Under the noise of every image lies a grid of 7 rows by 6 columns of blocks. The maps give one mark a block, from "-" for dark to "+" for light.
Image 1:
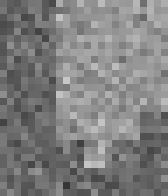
- - + + + +
- - + + + +
- - + + + +
- - + + + +
- - + + + -
- - - + - -
- - - - - -
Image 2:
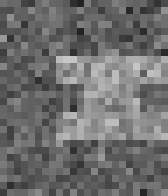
- - - - - -
- - - - - -
- - + + + +
- - - + + -
- - + + + +
- - - - - -
- - - - - -
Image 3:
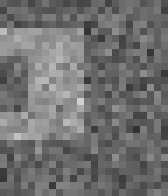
- - - - - -
+ + + - - -
- + + - - -
- + + - - -
+ + + - - -
- - - - - -
- - - - - -
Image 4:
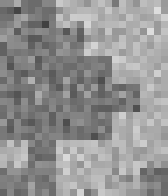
- - + + + +
- - - + + +
- - - - + +
- - - - - +
- - - - + +
+ - + + + +
- - + + + -
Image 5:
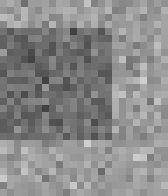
+ + + + + +
- - - - + +
- - - - + +
- - - - + +
- - - - + +
+ + + + + +
+ + + + + +
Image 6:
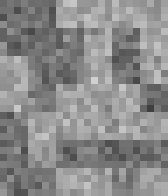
- - + + + +
- - - + - +
+ - - + - +
+ - + + + -
- + + + + +
- + - - - -
- - + + - +
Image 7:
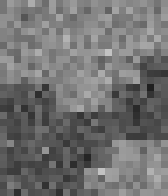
+ + + + + +
+ + + + + +
+ + + + + -
- - + + - -
- - - - - -
- - - - + +
- - - + + +
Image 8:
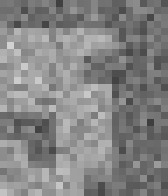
- - - - - -
+ + + + - -
+ + + - - -
+ + + + - -
- - + + - -
+ - + + - -
+ + + - - -
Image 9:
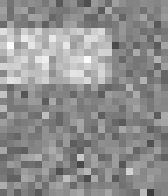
- - - - - -
+ + + + - -
+ + + + - -
- - - - - -
- - - - - -
- - - - - -
- - - - - -
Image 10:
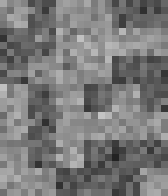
+ - + + - -
- - + + + +
- + + + - -
+ - + - + -
+ - + + + +
+ - + - - -
+ + - - - +
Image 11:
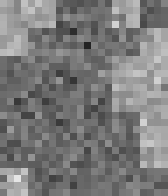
+ + - - + -
+ - - - - +
- - - - + +
- - - - + +
- - - - - +
- - - - - +
+ - - - - -
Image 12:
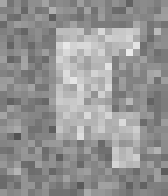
- - - - - -
- - + + + -
- - + + - -
- - + + - -
- - + + + -
- - - - + -
- - - - - -
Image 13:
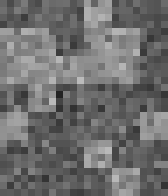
- - - + - -
+ + - + + -
+ + + + + -
- + - - - -
+ - - - - +
- - - + - -
- - - - + -
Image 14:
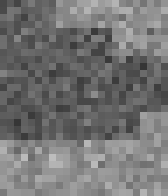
- - + + + +
- - - - + +
- - - - - -
- - - - - -
- - - - - +
+ + + + + +
+ + + + + +
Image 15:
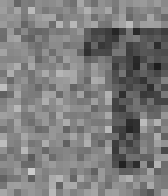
+ + + + + +
+ + + - - -
+ + + + - -
+ + + + - -
+ + + + - +
+ + + + - +
+ + + + + +
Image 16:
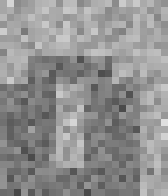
+ + + + + +
+ + + + + +
+ - - - + +
- - + - - +
- - + - - +
- - + - - +
- - - - - +
